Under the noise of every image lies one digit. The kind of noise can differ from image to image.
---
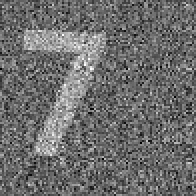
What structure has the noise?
low rank plus noise
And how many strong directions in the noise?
two
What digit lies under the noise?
7
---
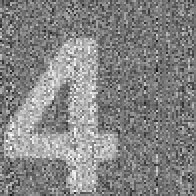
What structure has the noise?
columns of uneven size
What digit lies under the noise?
4
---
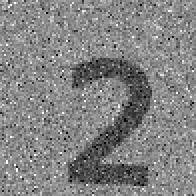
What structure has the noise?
heavy tails
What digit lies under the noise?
2
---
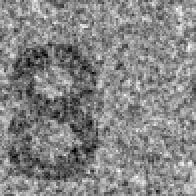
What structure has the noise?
blotchy
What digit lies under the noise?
8
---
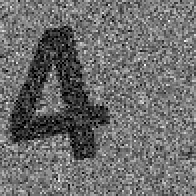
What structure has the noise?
independent entries
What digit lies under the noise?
4
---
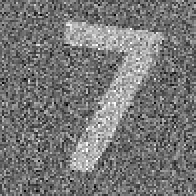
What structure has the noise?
low rank plus noise
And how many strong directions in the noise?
five to eight
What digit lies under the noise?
7
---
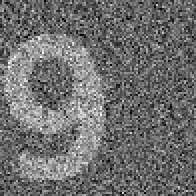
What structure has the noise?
low rank plus noise
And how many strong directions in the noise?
five to eight
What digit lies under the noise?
9
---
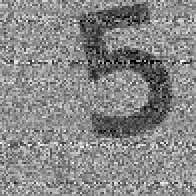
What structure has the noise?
rows of uneven size
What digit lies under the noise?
5
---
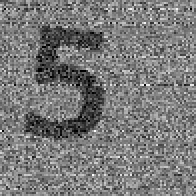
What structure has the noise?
rows of uneven size
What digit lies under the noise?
5
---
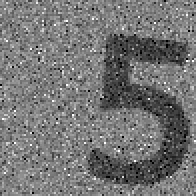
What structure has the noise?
heavy tails
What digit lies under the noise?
5
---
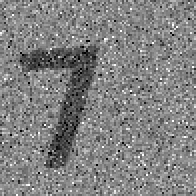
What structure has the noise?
heavy tails
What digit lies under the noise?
7
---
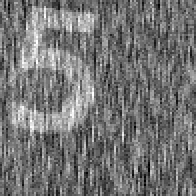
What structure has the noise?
streaked along the columns
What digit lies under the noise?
5
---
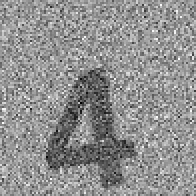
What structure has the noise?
low rank plus noise
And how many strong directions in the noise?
three or four
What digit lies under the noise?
4
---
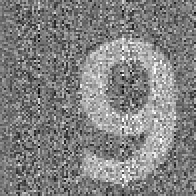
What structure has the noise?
columns of uneven size
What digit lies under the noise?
9
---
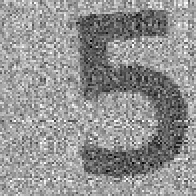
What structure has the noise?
low rank plus noise
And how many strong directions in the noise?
one
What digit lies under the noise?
5
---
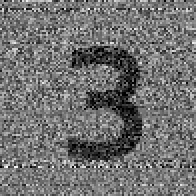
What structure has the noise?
rows of uneven size
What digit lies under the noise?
3
